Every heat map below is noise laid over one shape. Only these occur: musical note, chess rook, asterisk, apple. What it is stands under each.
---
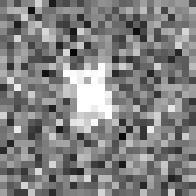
light chess rook, centre
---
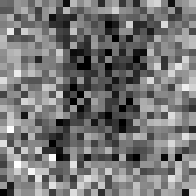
dark chess rook
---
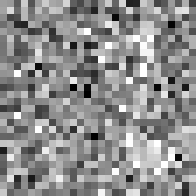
light musical note
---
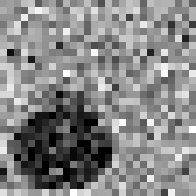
dark apple
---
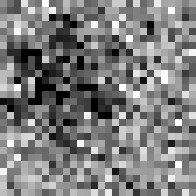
dark asterisk
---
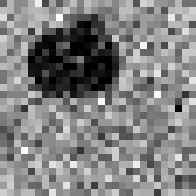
dark apple
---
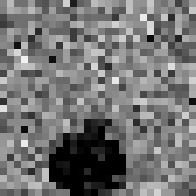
dark apple, bottom middle
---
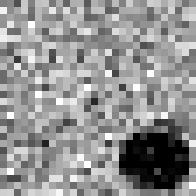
dark apple, bottom right
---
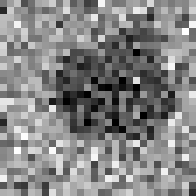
dark apple
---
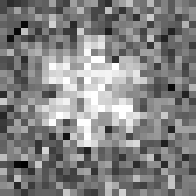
light asterisk
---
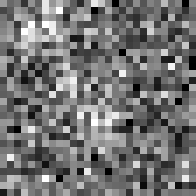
light musical note
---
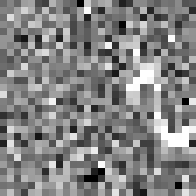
light musical note, middle right
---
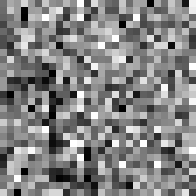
dark musical note
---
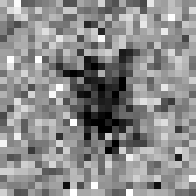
dark chess rook
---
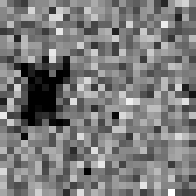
dark chess rook, middle left
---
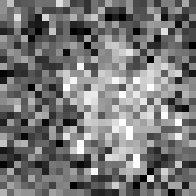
light asterisk
